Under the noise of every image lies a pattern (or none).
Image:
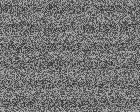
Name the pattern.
horizontal stripes
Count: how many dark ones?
6
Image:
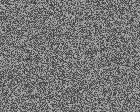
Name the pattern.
only noise
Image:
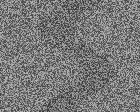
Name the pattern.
a wavy band
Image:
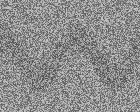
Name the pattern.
a wavy band
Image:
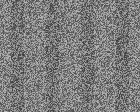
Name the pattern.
vertical stripes
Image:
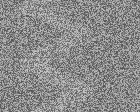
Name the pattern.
a wavy band
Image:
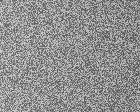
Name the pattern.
a smooth slope
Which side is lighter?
left
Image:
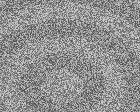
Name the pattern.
rings round one point
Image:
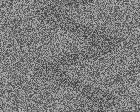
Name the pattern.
a wavy band
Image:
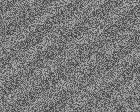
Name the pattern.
diagonal stripes
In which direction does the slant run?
bottom left to top right
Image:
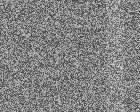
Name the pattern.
one vertical stripe
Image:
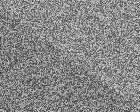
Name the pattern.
a sharp edge
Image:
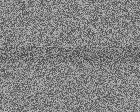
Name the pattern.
one horizontal stripe
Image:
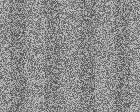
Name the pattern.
vertical stripes
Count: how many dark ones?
4
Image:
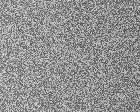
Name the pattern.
a smooth slope
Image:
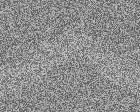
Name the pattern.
a wavy band
